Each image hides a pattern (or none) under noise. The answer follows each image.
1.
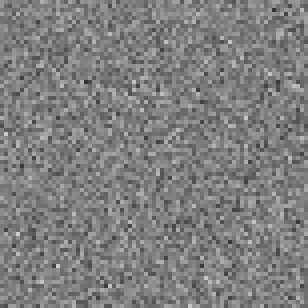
only noise
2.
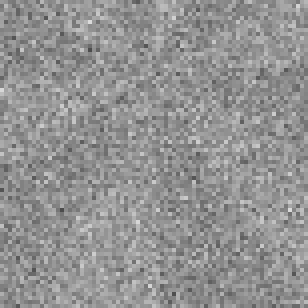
spokes from one point
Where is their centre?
top middle
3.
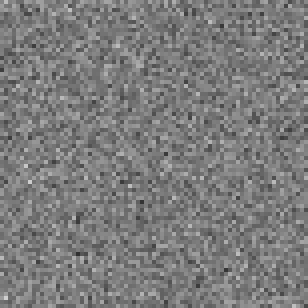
only noise
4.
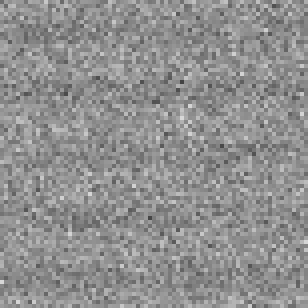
horizontal stripes
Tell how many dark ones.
5
